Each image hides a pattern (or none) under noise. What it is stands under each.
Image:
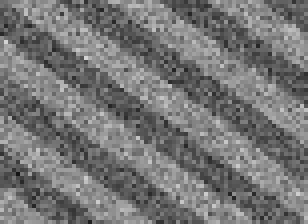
diagonal stripes
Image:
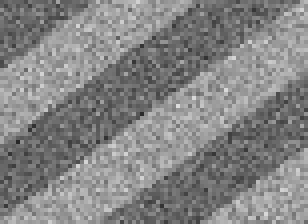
diagonal stripes
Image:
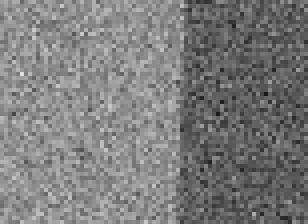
a sharp edge
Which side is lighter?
left
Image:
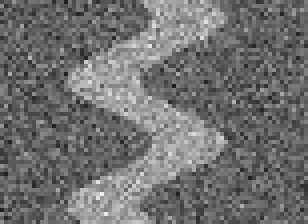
a wavy band
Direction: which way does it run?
top to bottom
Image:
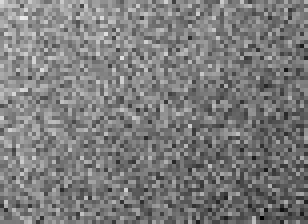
a smooth slope
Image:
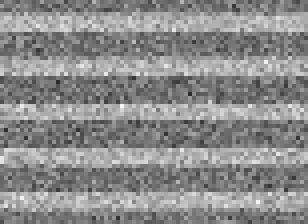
horizontal stripes
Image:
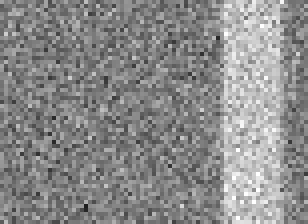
one vertical stripe
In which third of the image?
right
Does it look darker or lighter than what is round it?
lighter
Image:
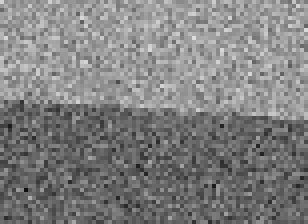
a sharp edge
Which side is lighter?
top
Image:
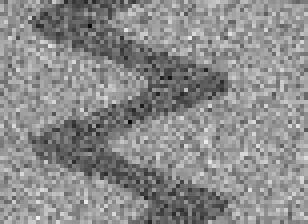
a wavy band
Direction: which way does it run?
top to bottom
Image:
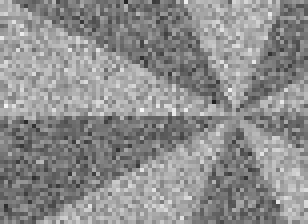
spokes from one point
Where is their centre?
middle right
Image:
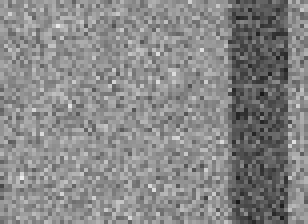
one vertical stripe
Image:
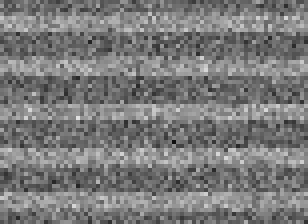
horizontal stripes
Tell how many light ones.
5
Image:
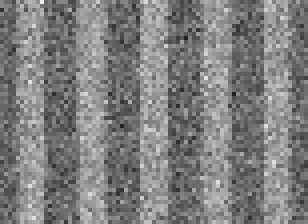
vertical stripes
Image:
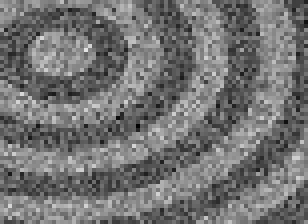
rings round one point
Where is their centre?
top left
